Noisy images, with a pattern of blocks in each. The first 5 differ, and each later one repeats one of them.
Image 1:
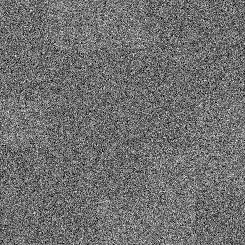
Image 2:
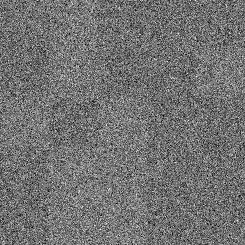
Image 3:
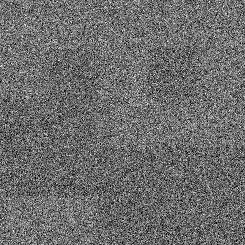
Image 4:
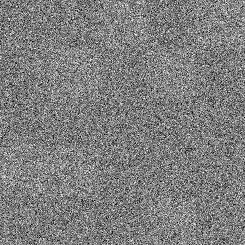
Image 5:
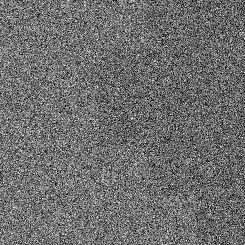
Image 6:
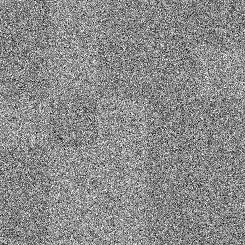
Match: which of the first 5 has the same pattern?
2
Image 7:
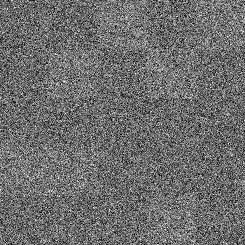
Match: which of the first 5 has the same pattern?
4
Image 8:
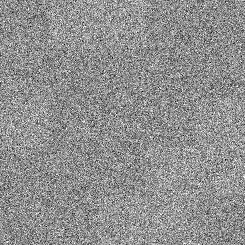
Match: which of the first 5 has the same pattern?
1
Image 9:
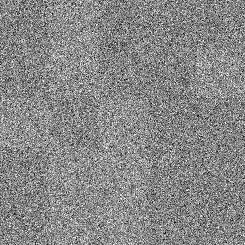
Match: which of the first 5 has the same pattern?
2
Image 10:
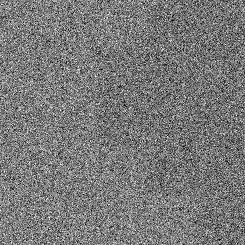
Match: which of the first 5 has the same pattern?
5
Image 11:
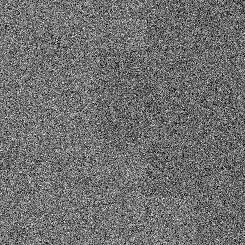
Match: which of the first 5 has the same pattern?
5
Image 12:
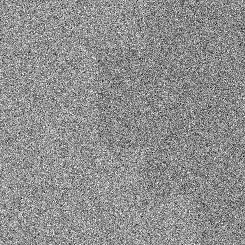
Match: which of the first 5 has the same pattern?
5
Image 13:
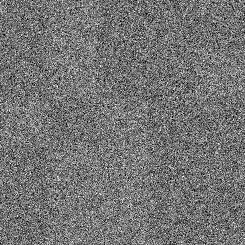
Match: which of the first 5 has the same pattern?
2
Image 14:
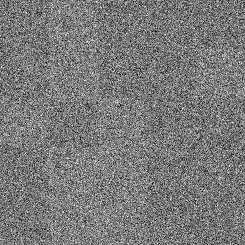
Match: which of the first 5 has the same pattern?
2
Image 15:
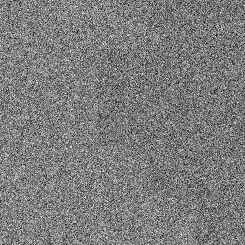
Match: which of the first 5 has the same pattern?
5
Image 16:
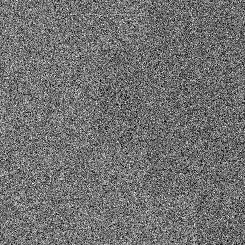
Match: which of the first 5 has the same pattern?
5
